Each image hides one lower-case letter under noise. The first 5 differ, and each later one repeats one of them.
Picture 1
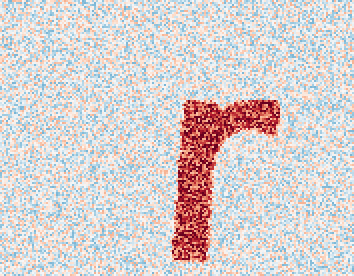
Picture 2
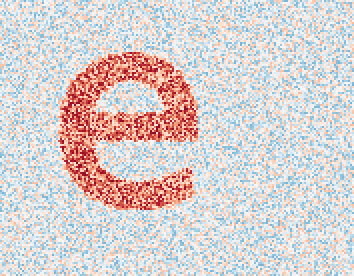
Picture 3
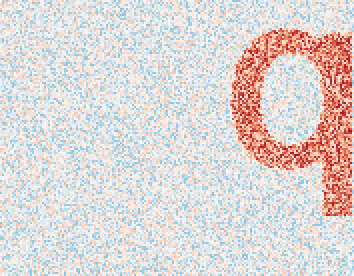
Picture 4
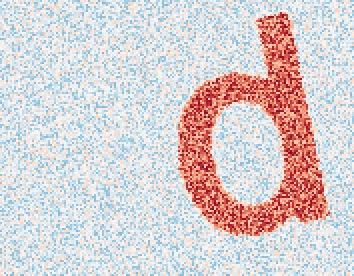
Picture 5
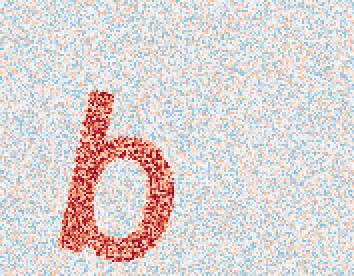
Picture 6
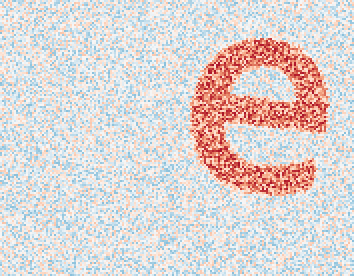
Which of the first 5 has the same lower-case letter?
2
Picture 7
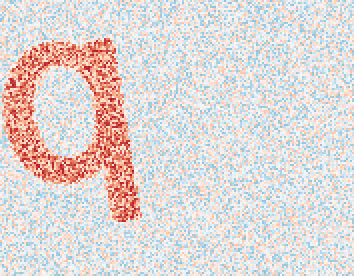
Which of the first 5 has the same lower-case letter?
3
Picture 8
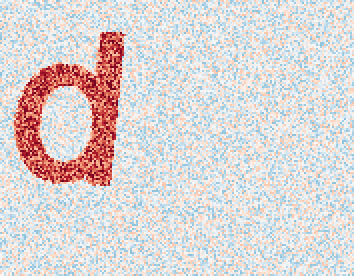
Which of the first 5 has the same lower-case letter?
4
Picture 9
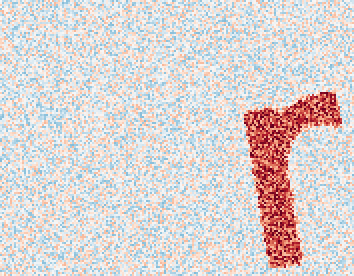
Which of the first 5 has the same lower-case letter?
1
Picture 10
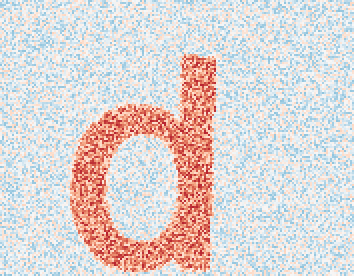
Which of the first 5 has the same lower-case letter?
4
